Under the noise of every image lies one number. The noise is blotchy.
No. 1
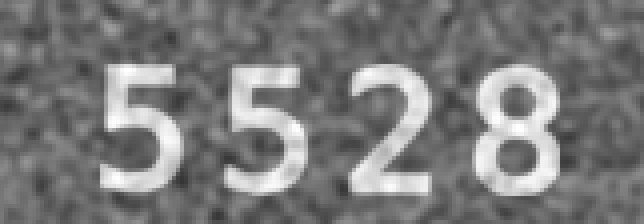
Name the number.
5528
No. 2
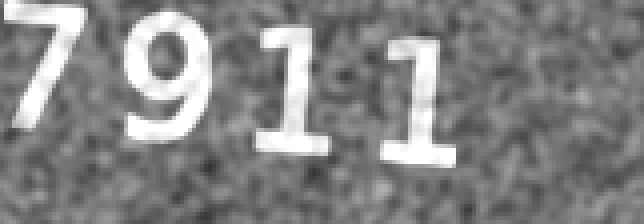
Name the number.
7911
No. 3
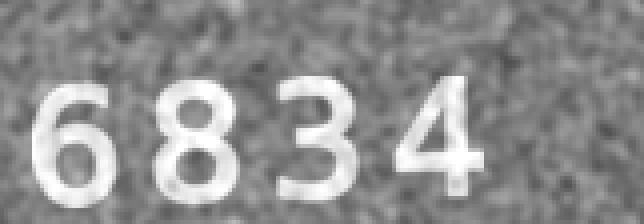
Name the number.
6834
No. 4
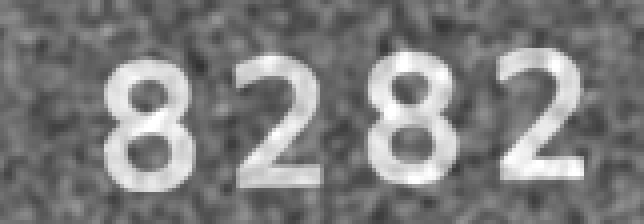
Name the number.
8282
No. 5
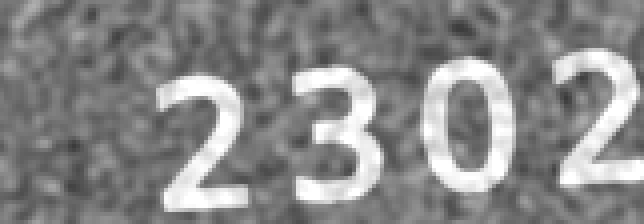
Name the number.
2302
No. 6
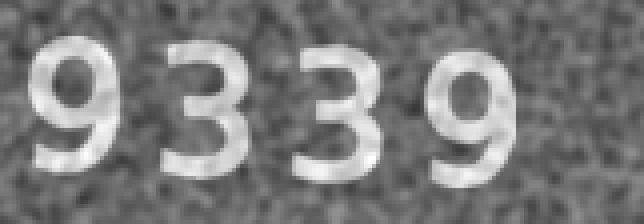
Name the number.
9339
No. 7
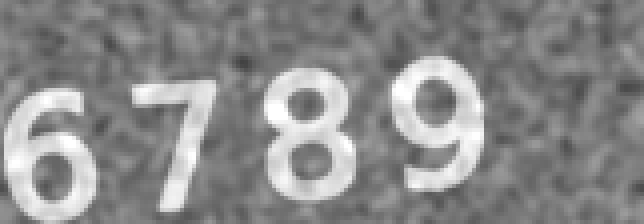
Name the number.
6789
